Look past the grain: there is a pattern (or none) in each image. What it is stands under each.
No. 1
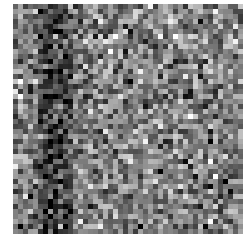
one band of columns
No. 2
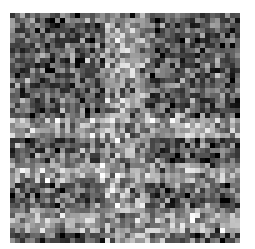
bands of rows crossing bands of columns
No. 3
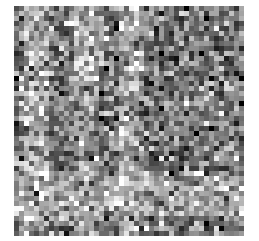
bands of rows crossing bands of columns
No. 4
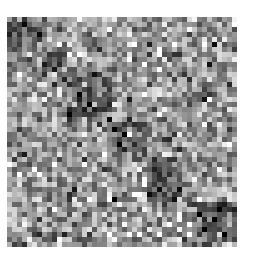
blocks along the diagonal
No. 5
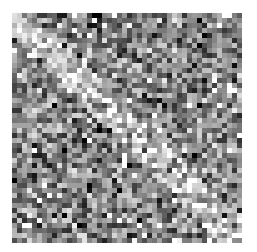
a diagonal band
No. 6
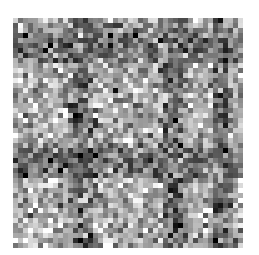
bands of rows crossing bands of columns
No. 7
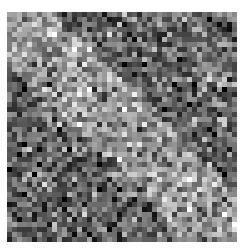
a diagonal band
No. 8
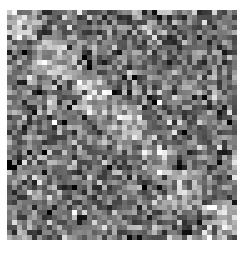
blocks along the diagonal
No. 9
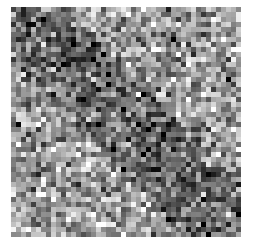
a diagonal band
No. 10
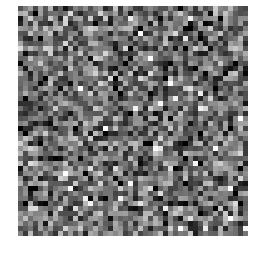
only noise
